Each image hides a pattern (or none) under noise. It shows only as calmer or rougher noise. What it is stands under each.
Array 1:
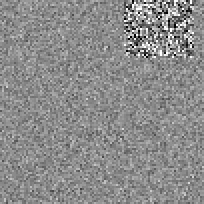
one block
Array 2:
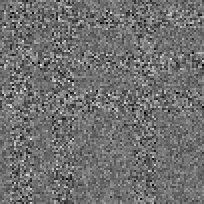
bands of rows crossing bands of columns
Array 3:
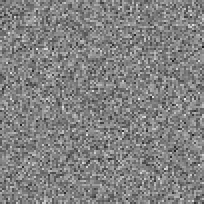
only noise
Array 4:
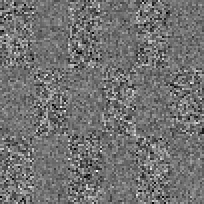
a checkerboard
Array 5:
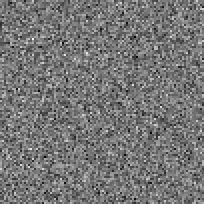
only noise
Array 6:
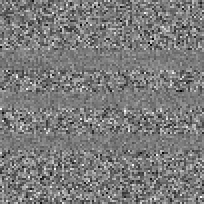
bands of rows
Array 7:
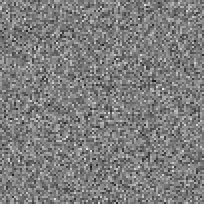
only noise
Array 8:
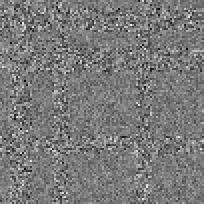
bands of rows crossing bands of columns
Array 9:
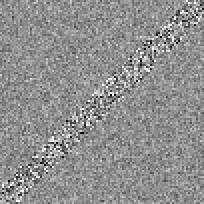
a diagonal band
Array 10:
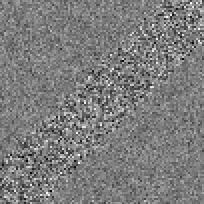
a diagonal band
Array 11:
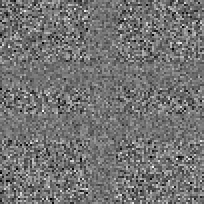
bands of rows crossing bands of columns
